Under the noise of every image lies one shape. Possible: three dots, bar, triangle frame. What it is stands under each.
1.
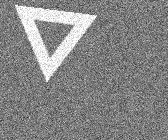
triangle frame
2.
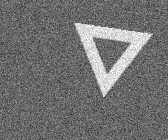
triangle frame
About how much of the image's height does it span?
half
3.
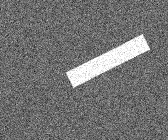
bar
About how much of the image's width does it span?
half
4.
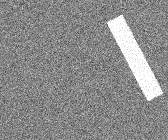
bar
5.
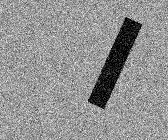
bar
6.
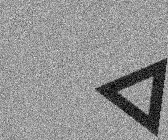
triangle frame
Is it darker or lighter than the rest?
darker
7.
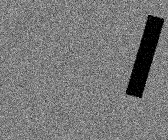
bar
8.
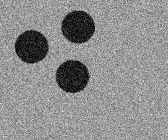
three dots
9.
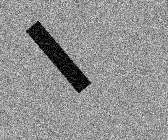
bar
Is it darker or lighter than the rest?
darker
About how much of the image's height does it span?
half
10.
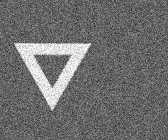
triangle frame
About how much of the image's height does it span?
half
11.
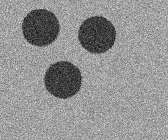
three dots
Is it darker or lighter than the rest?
darker
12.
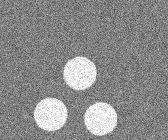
three dots
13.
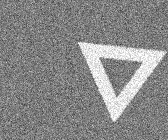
triangle frame
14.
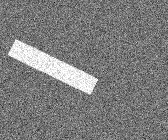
bar
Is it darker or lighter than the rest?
lighter
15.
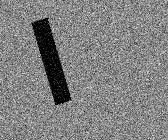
bar
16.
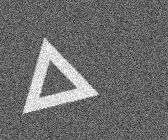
triangle frame
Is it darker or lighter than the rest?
lighter
